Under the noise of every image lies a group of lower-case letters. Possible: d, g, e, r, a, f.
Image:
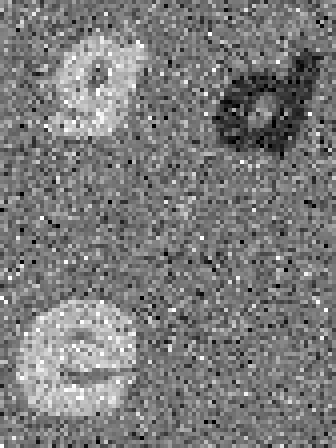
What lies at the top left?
g
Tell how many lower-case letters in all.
3
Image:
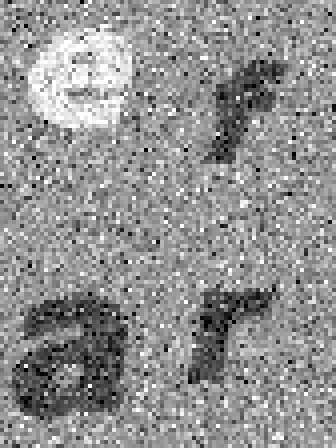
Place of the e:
top left
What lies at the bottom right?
r
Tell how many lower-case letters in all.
4
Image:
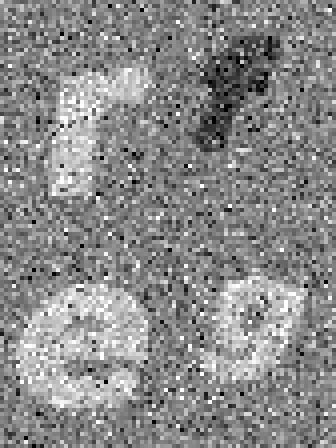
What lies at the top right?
f
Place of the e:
bottom left
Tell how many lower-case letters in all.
4
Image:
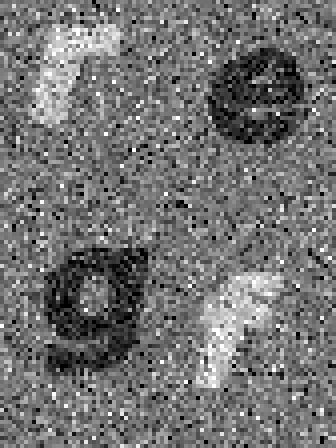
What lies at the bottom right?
f
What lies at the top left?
r
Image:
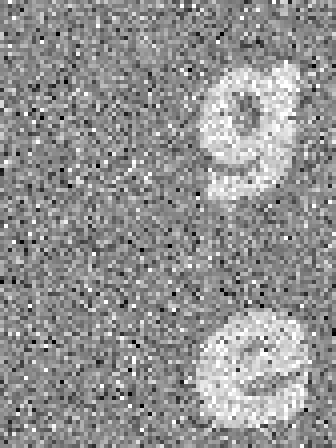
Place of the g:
top right
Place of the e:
bottom right
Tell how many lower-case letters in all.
2
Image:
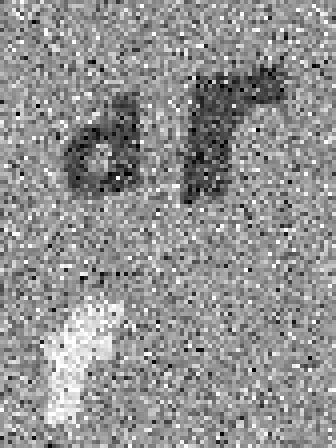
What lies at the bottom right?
nothing
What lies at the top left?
d
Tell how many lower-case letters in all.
3
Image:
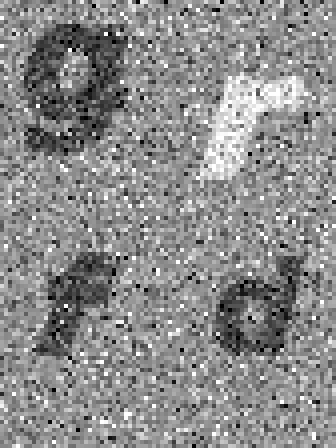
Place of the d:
bottom right
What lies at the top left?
g
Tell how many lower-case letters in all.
4
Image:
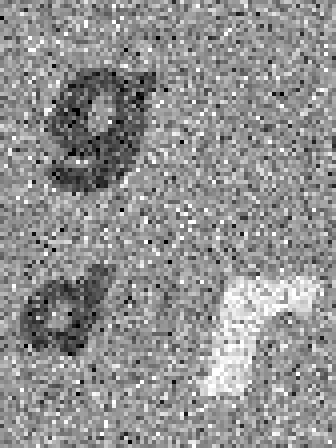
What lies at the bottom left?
d
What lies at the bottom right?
r
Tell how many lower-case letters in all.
3
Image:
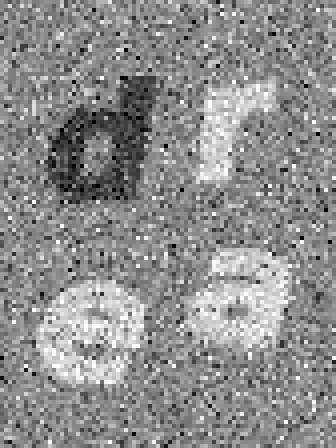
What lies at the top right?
r
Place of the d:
top left
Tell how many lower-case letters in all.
4
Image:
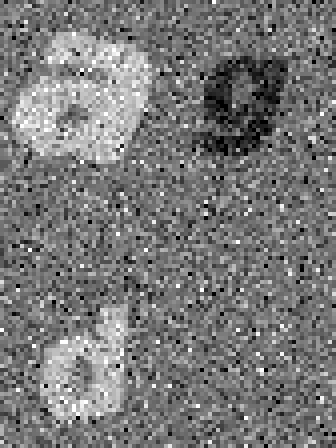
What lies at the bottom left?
d
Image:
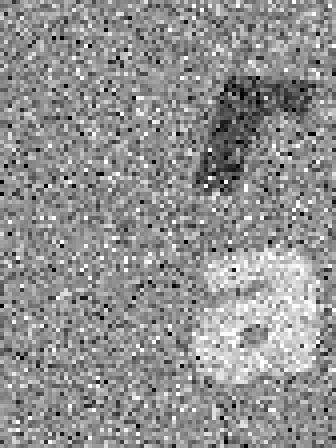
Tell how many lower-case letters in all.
2
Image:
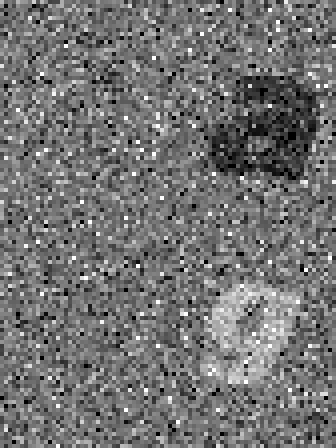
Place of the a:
top right
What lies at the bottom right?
g
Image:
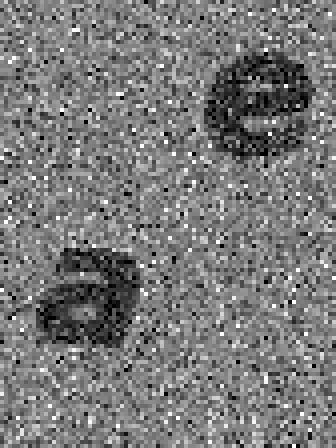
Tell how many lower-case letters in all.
2
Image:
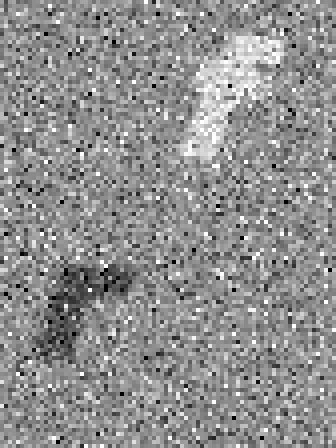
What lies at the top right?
f
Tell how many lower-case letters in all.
2
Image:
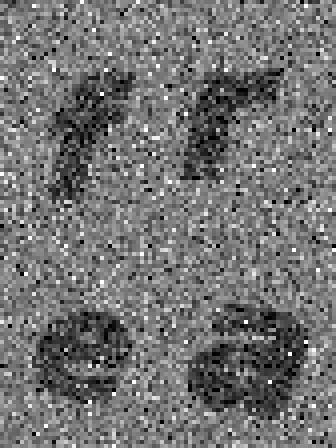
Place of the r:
top right
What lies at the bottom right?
a
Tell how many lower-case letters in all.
4
